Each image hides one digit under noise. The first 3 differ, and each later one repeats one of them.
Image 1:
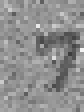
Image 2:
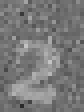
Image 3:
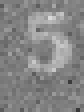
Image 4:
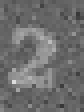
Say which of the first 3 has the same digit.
2
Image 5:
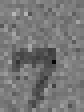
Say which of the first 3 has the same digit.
1
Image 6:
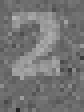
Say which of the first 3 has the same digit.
2
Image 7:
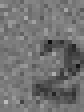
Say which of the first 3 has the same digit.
2
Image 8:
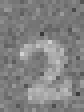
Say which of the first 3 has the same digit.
2
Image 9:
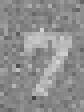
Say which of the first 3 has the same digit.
1
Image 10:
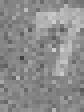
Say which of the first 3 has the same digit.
1
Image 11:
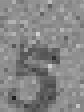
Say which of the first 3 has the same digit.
3
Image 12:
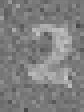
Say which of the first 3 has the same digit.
2
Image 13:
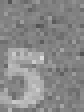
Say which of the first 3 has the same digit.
3
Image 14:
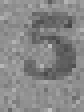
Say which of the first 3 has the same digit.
3
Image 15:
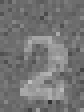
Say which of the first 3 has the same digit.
2
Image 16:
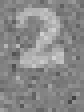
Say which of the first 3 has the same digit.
2
